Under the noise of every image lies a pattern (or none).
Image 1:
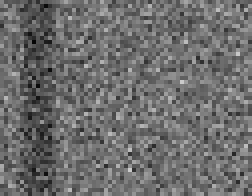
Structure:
one vertical stripe
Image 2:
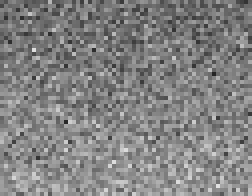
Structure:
a smooth slope
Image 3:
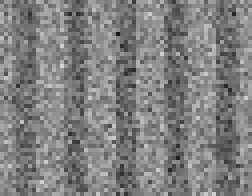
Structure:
vertical stripes
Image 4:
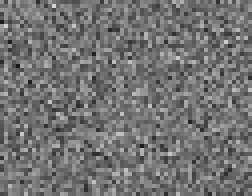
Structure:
only noise
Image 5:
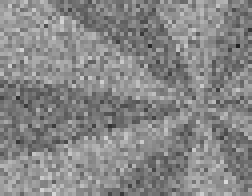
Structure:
spokes from one point
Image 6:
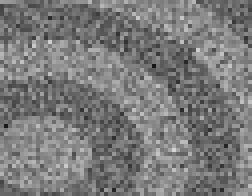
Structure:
rings round one point
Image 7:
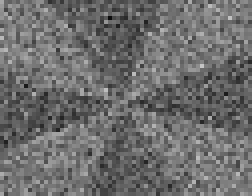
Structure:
spokes from one point
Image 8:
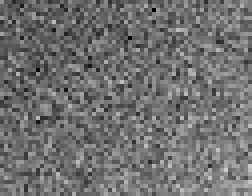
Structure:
a smooth slope
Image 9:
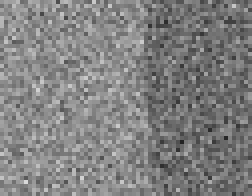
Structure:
a sharp edge
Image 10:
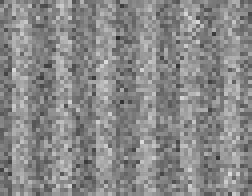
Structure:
vertical stripes
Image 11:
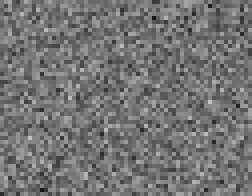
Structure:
only noise
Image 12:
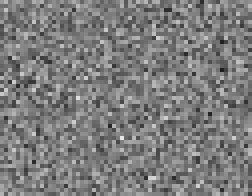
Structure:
only noise
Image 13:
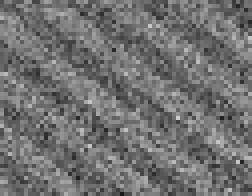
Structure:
diagonal stripes
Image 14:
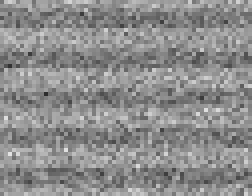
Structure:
horizontal stripes
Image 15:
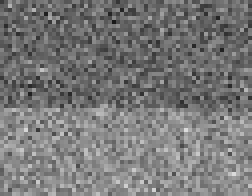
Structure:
a sharp edge
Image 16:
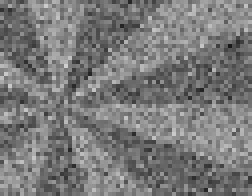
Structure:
spokes from one point
